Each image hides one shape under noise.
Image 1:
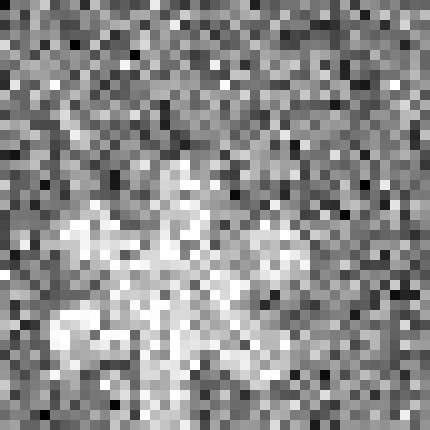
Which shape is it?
asterisk
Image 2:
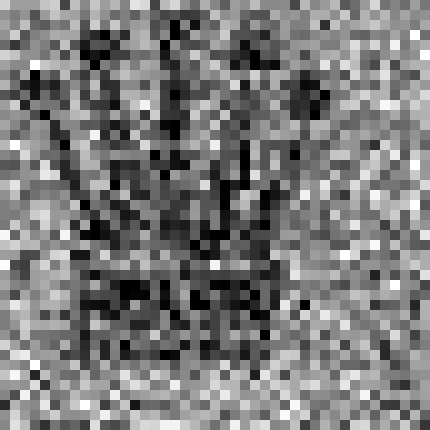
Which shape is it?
chess queen
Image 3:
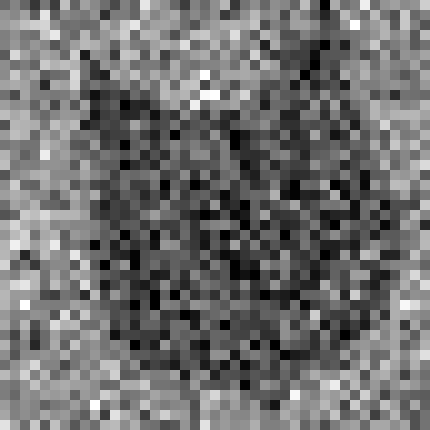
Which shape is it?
cat's head
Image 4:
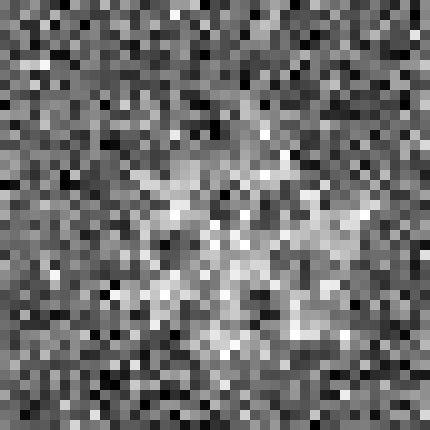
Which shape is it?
snowflake
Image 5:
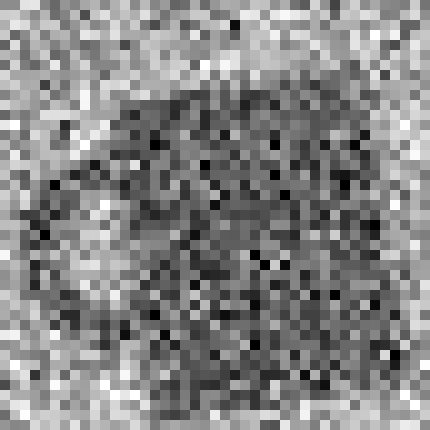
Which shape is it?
cup
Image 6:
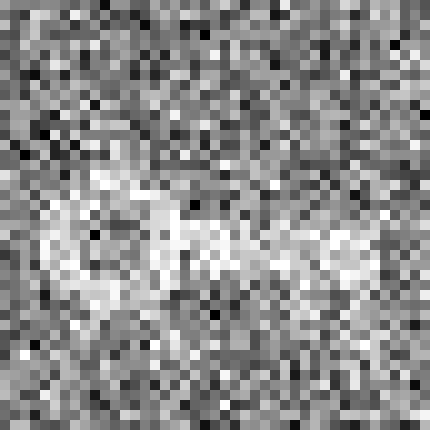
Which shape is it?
key
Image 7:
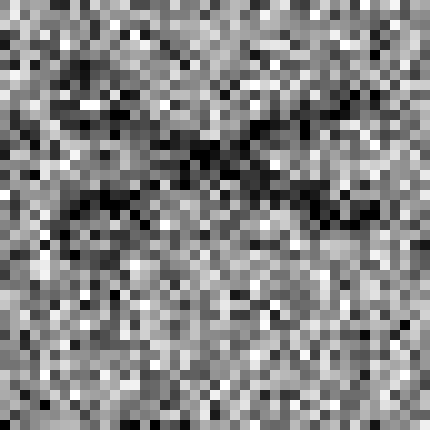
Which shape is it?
pair of scissors
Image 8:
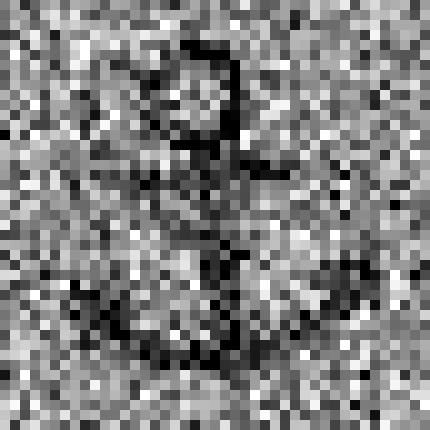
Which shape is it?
anchor
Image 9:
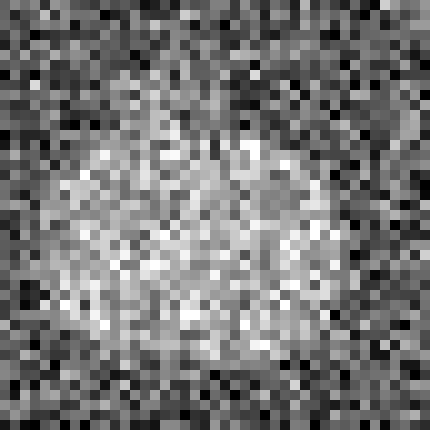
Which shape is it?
apple
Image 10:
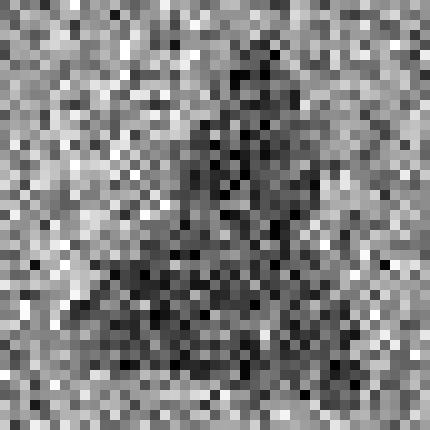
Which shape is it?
chess pawn
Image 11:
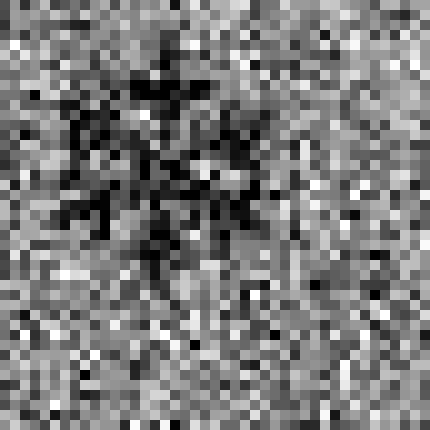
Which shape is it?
snowflake
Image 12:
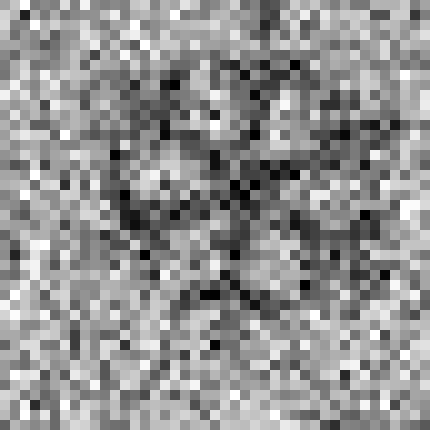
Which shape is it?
snowflake
